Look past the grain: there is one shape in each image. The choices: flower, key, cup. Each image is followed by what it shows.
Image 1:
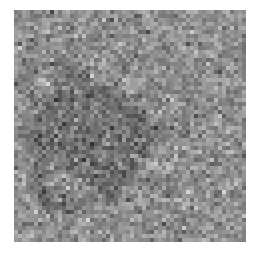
cup
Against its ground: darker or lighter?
darker
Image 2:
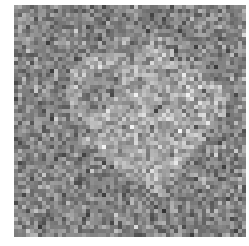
cup
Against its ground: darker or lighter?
lighter
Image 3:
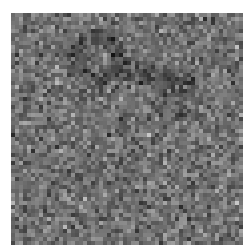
key
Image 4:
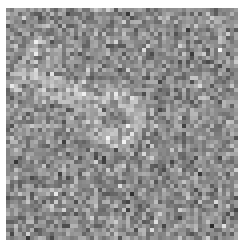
key
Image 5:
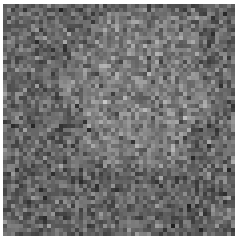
flower
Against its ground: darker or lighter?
lighter
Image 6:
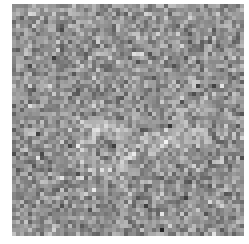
key
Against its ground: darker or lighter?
lighter
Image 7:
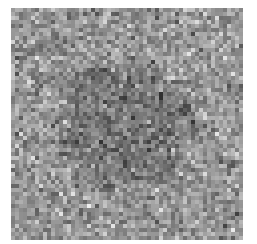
flower
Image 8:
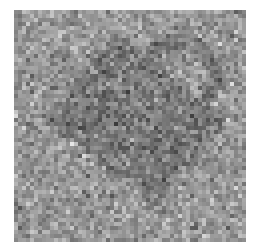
cup
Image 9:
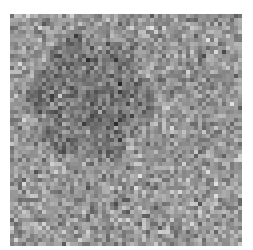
flower
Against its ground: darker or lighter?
darker
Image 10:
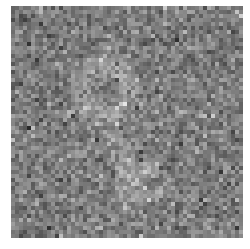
key
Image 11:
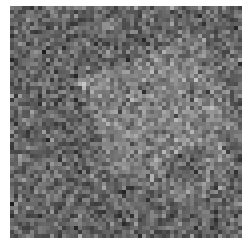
cup
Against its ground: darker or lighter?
lighter
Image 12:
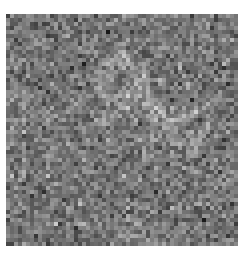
key
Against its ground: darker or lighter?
lighter
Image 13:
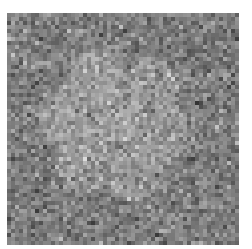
flower
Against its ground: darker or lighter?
lighter
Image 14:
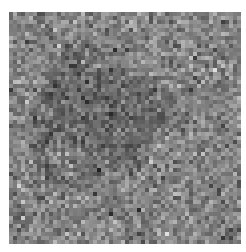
cup
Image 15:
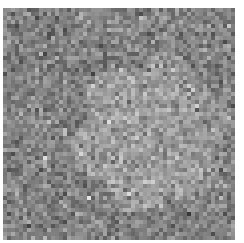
flower
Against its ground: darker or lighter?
lighter
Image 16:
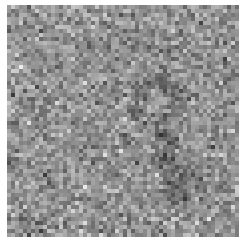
key
